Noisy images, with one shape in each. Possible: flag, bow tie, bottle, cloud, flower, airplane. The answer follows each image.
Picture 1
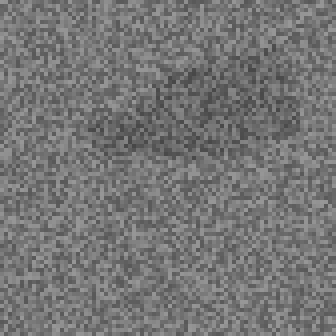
bottle
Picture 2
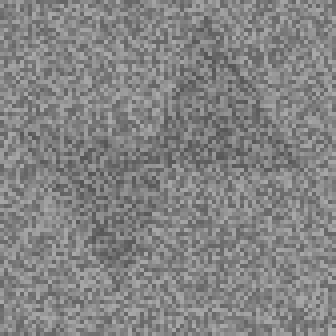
bow tie
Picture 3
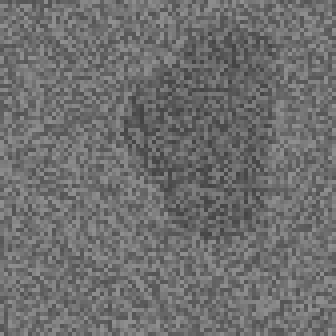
cloud
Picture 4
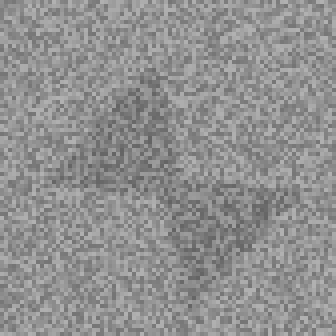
bow tie
